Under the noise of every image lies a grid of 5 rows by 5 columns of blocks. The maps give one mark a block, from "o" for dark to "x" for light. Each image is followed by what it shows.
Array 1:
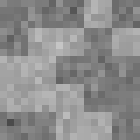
o o o x o
o x x o x
x x o o o
x x x o o
o o x x o
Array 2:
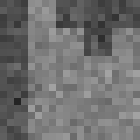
o x o o o
o x x o x
o x x x x
o x x x x
o x x x x
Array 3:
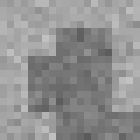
x x x x x
x x o o x
x o o o x
x o o o x
x x o o o
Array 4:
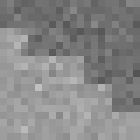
o o o o o
x o o o o
x x x o o
x x x x o
x x x x x
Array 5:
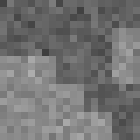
o o o o o
o o o o x
x x o o x
x x x o o
x x x x o
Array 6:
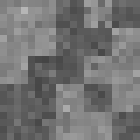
x x o x o
x x o o x
x o o x x
o o x o x
o o x x o
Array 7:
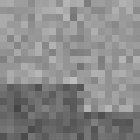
x x x x x
x x x x x
x x x x x
o o o x x
o o o o o
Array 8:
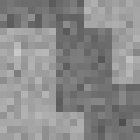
o o o x x
x x o o x
x x o o x
x x o o o
x x x o o
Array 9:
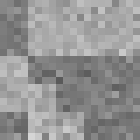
o x x x x
o x x x x
x o o o o
x x o o o
o x x o o
